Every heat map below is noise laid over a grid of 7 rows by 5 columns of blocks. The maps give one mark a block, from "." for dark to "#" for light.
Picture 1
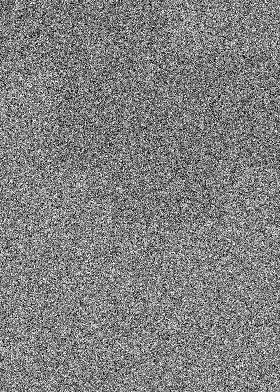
. . . # #
# . . . .
# . . . .
# # . . #
# # # # #
# # # # #
# # # # #
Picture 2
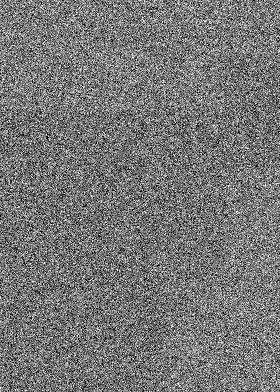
# # # # #
# # # # .
. . . . .
. . . . #
. . . . #
. . . # #
. . . # #
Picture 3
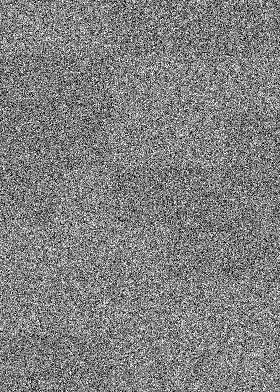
# # . . .
. . # # #
. . # # .
. # . . .
# # # . .
# # # # #
. . # # #
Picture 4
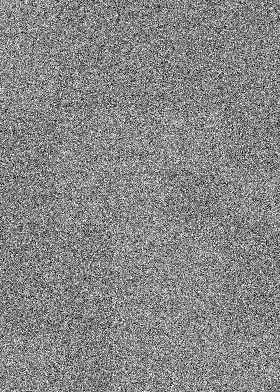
# . . . .
# . . . .
. # # # .
. # # . #
. . # # .
. . # # .
# . # # #
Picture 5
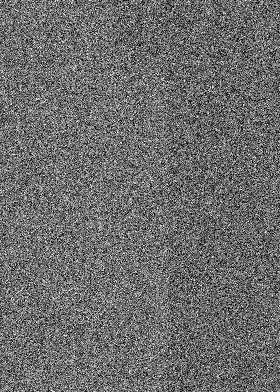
# # . . .
# # # . .
# # # . .
# # # . .
# # # . .
# # # . .
# # # . .
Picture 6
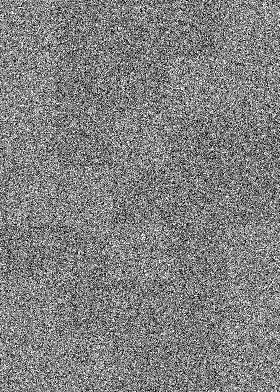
# . . . #
# . . # #
# . # . .
# # . . .
. . # . #
# . . . #
# # . . #
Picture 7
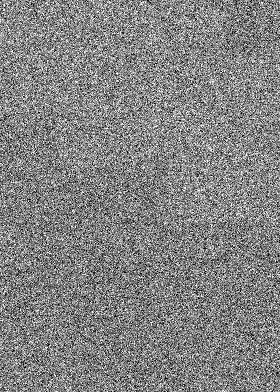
# # # # .
# # # # #
. # # # #
. . . # #
. . . . .
. . . . .
. . . . .
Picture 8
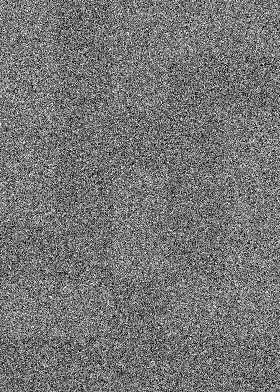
# . # # #
# . # . .
# . . . #
# . # . #
. . # . #
# # . # #
. . . . .
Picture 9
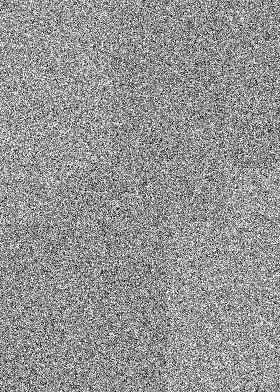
# # . . .
# # . . .
# # . . .
# . . . #
. . . # #
. . . # #
. . . # #
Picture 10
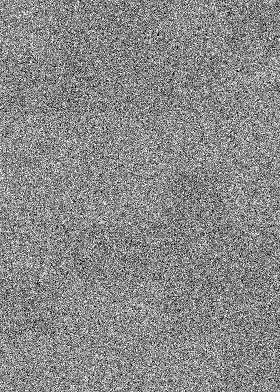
# . . # .
. . . . #
# # # # #
# # # . #
# . . . .
. # # . .
# # # # .
